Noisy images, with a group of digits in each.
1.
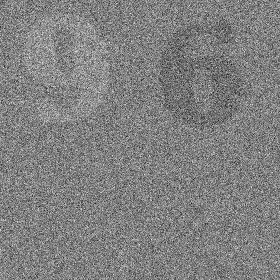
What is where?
top left: light 9; top right: dark 6
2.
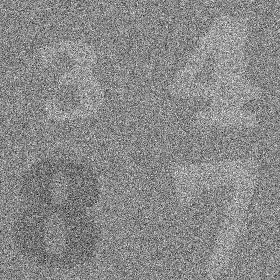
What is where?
top left: light 3; top right: light 4; bottom left: dark 8; bottom right: light 7
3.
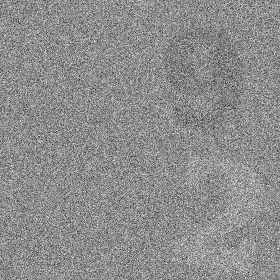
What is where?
top right: dark 9; bottom right: light 2
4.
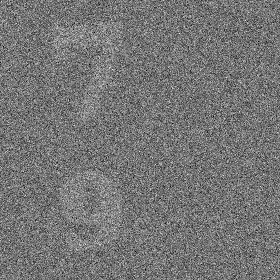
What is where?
top left: light 7; bottom left: light 9
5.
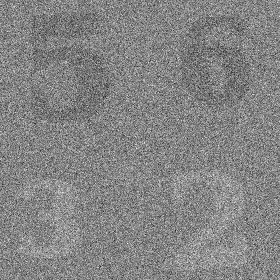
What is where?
top left: dark 5; top right: dark 6; bottom left: light 3; bottom right: light 2
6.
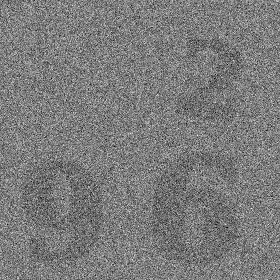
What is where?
top right: dark 2; bottom left: dark 9; bottom right: dark 6
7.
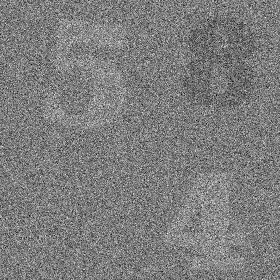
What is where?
top left: light 5; top right: dark 8; bottom right: light 4
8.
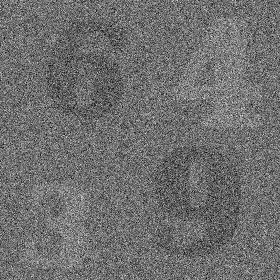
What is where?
top left: dark 6; top right: light 4; bottom left: light 3; bottom right: dark 9
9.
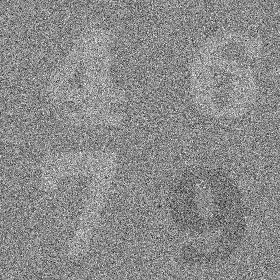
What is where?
top left: light 4; top right: light 6; bottom left: light 7; bottom right: dark 9
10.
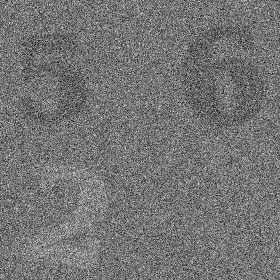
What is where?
top left: dark 5; top right: dark 6; bottom left: light 2
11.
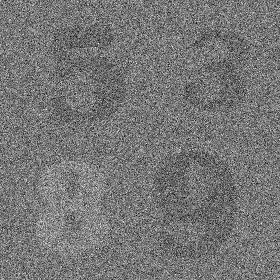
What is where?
top left: dark 5; top right: dark 3; bottom left: light 8; bottom right: dark 9
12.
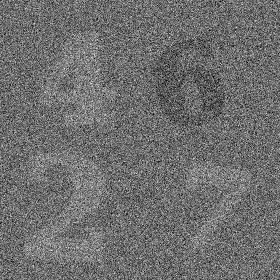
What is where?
top left: light 4; top right: dark 6; bottom left: light 2; bottom right: light 7
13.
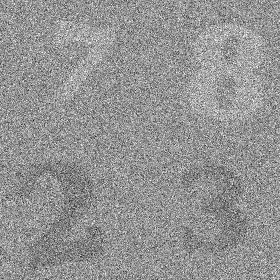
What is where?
top left: light 7; top right: light 8; bottom left: dark 2; bottom right: dark 3
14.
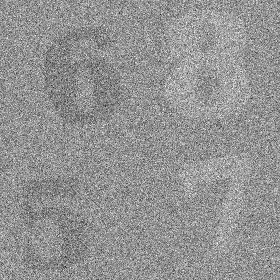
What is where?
top left: dark 6; top right: light 8; bottom left: dark 5; bottom right: light 7
